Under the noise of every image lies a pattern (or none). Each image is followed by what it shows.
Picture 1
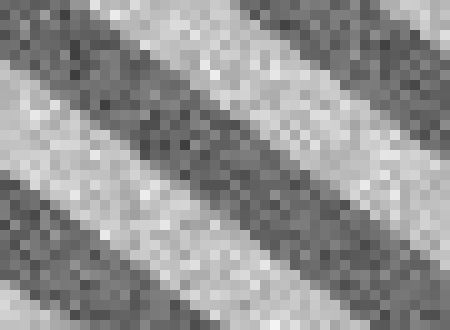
diagonal stripes
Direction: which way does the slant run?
top left to bottom right
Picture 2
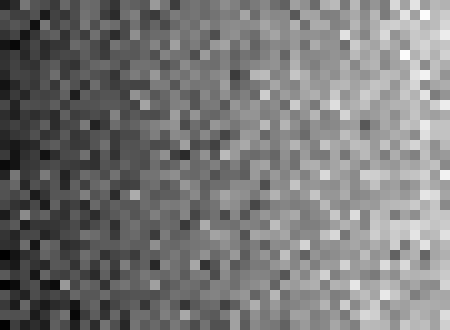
a smooth slope
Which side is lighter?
right
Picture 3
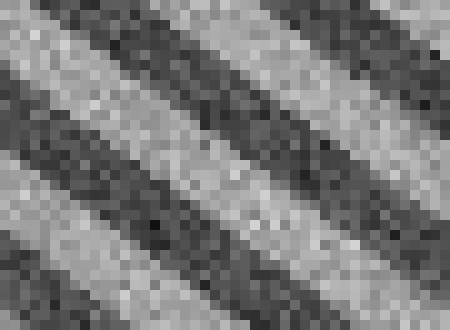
diagonal stripes
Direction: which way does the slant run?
top left to bottom right
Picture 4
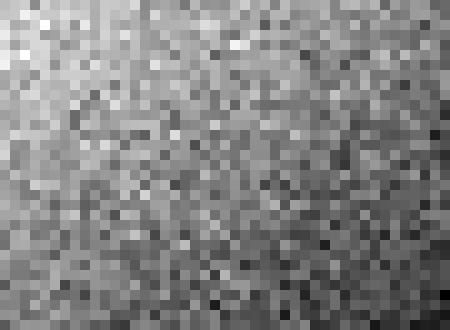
a smooth slope
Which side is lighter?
top left
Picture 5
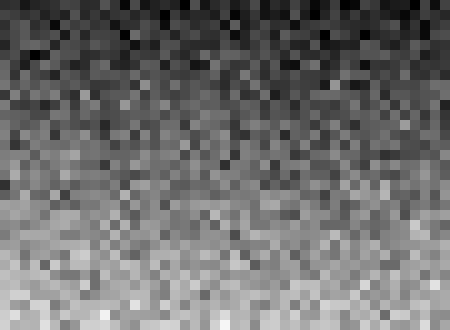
a smooth slope
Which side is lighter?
bottom
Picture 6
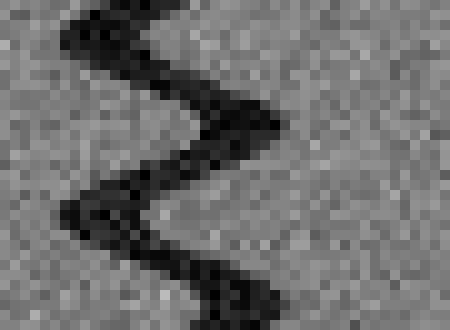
a wavy band
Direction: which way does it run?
top to bottom
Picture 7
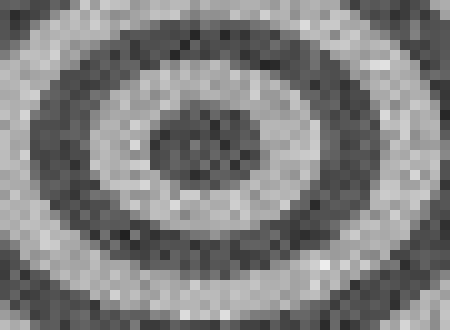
rings round one point
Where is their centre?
centre
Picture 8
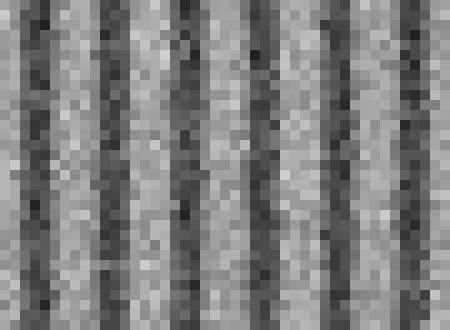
vertical stripes
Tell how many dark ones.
6
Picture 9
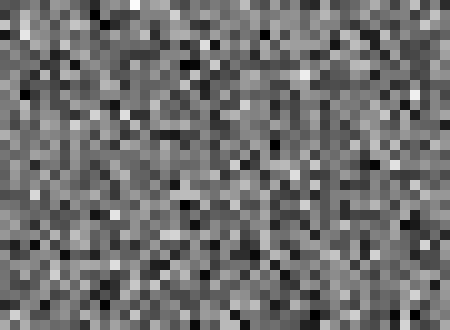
only noise
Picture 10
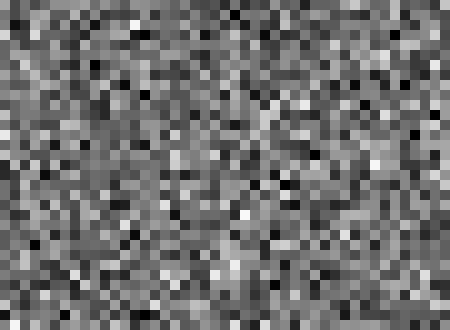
only noise
